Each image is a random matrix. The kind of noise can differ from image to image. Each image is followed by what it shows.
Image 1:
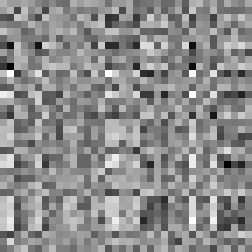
low rank plus noise
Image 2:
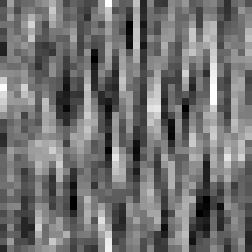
streaked along the columns
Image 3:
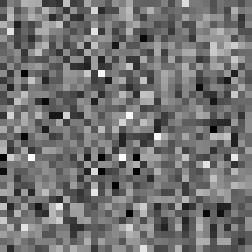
low rank plus noise
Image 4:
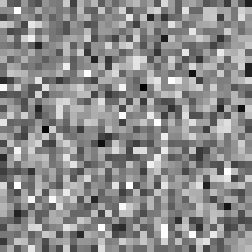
independent entries
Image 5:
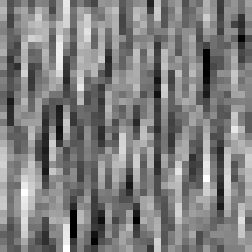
streaked along the columns
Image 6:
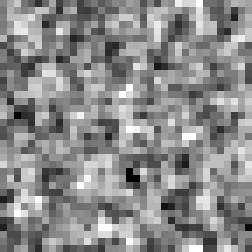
blotchy
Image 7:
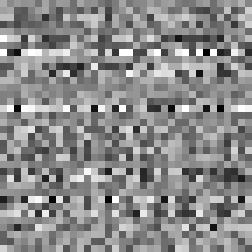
rows of uneven size
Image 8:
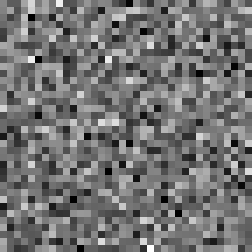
independent entries
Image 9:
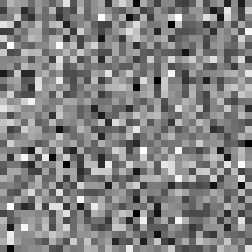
low rank plus noise
